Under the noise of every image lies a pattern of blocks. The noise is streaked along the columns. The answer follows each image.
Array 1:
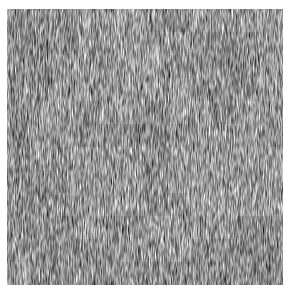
mirrored about the diagonal from the bottom left
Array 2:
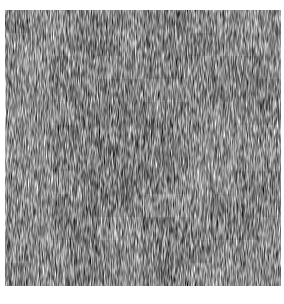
top and bottom mirror each other
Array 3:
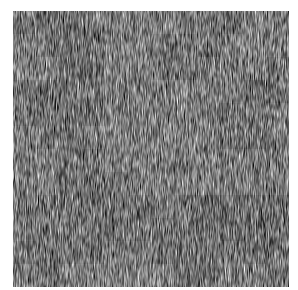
mirrored about the diagonal from the bottom left
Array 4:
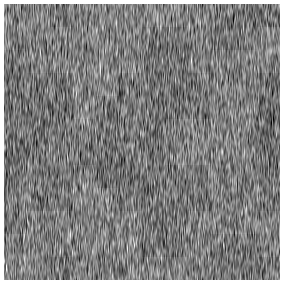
top and bottom mirror each other
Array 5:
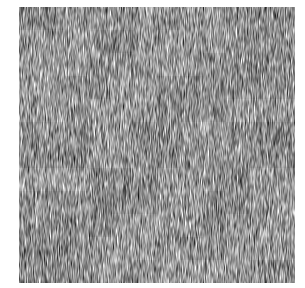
the same after a half turn
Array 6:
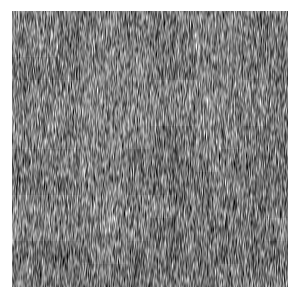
mirrored about the diagonal from the top left
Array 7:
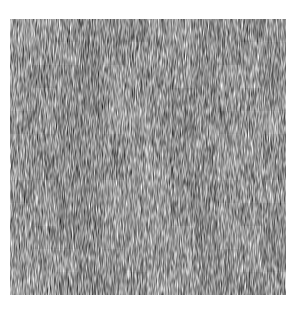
top and bottom mirror each other
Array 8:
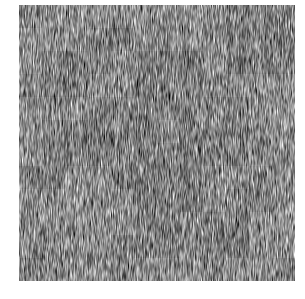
mirrored about the diagonal from the bottom left
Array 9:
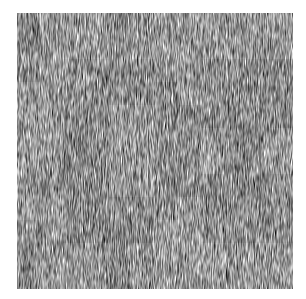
top and bottom mirror each other
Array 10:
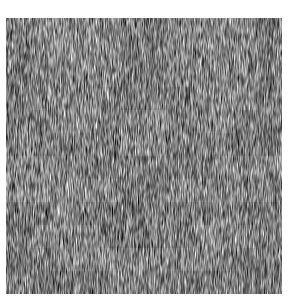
left and right mirror each other
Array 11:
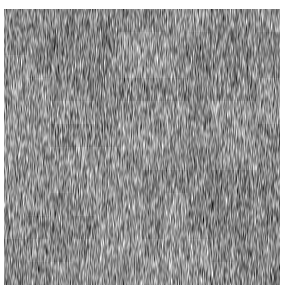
mirrored about the diagonal from the bottom left
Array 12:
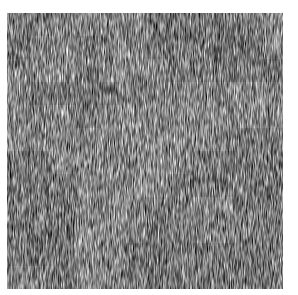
mirrored about the diagonal from the top left
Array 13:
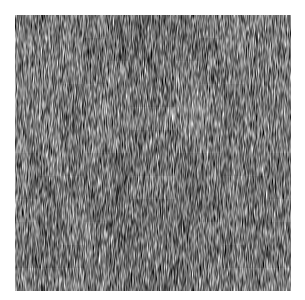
left and right mirror each other
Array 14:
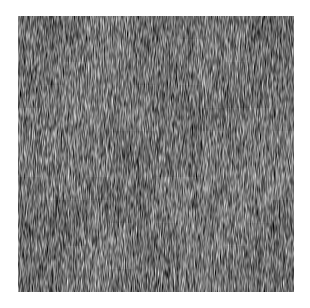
the same after a half turn
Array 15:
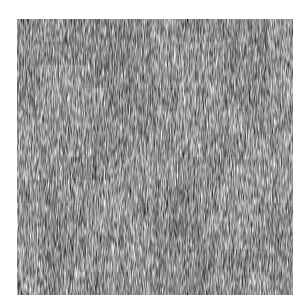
the same after a half turn
